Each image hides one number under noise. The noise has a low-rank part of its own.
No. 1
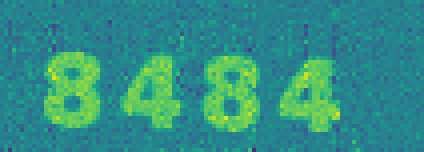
8484
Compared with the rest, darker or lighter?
lighter
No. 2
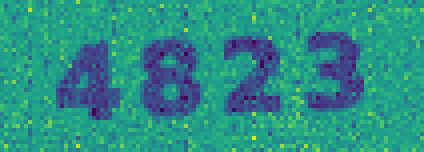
4823
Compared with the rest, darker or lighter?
darker
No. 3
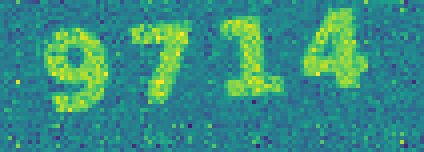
9714
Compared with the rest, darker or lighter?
lighter
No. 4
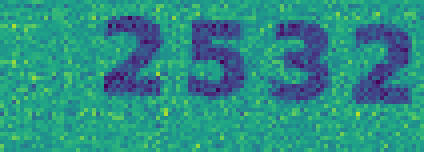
2532
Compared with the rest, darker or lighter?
darker
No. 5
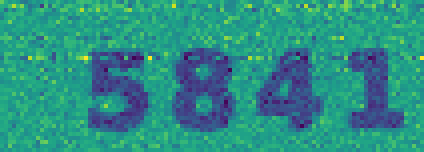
5841
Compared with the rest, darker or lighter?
darker
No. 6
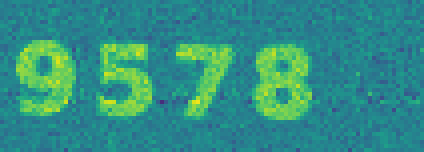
9578
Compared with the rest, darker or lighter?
lighter
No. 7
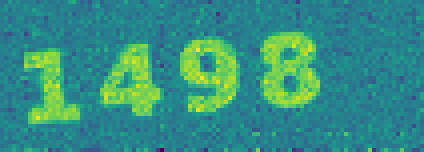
1498
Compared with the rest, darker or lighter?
lighter
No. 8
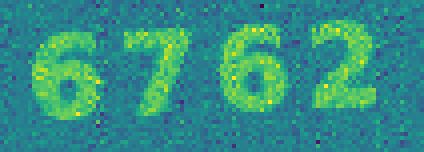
6762
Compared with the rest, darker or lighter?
lighter
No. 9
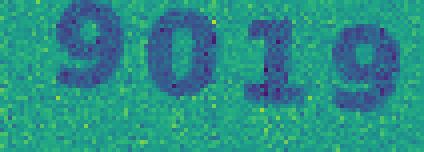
9019
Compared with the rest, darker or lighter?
darker
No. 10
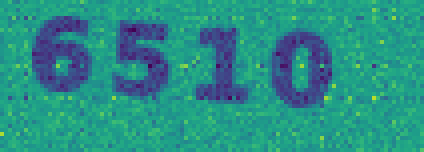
6510
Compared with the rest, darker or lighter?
darker
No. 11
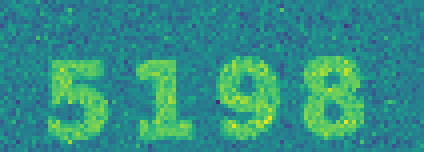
5198
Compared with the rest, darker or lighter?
lighter
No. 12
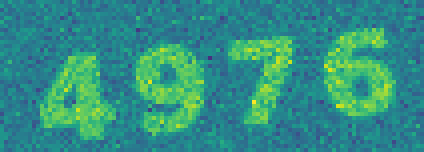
4976
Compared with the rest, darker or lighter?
lighter
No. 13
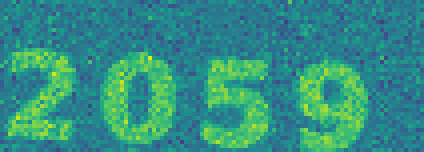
2059
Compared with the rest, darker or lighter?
lighter
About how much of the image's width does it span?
nearly all
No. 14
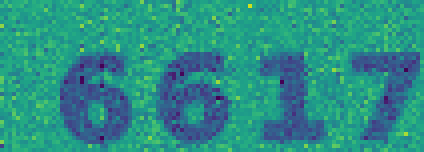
6617
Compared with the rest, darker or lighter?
darker
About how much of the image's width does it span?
nearly all
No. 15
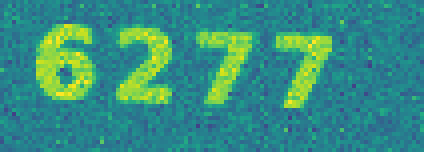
6277
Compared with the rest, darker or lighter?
lighter
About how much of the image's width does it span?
two thirds
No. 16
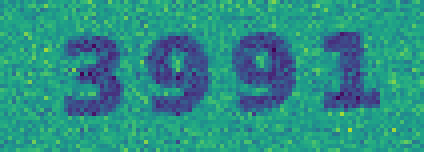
3991
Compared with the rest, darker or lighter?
darker
